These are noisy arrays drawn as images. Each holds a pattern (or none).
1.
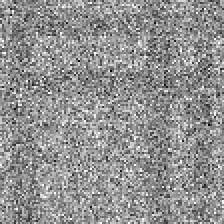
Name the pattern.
bands of rows crossing bands of columns
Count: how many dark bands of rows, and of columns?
2 and 3
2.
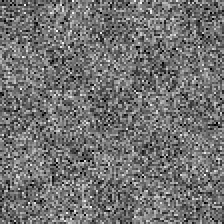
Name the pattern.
a checkerboard
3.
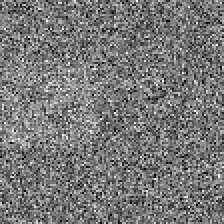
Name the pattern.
one block
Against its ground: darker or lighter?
lighter
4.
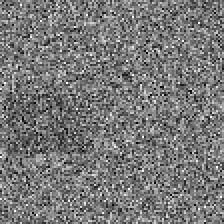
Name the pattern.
one block
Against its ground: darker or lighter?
darker
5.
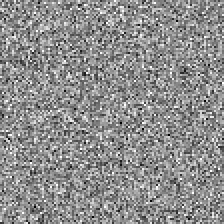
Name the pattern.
only noise
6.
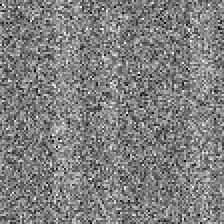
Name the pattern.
bands of columns
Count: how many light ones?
3
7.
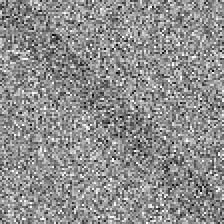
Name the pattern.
a diagonal band
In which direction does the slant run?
top left to bottom right
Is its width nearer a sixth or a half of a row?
a sixth
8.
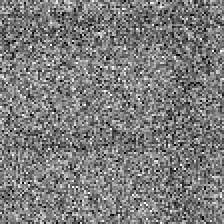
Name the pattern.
bands of rows crossing bands of columns
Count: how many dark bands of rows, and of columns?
2 and 1
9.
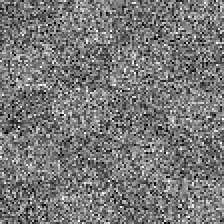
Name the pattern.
a checkerboard
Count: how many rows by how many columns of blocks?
5 by 4
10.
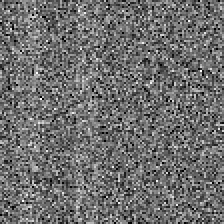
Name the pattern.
bands of columns
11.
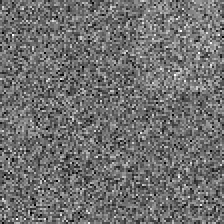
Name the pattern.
one block
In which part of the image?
top right
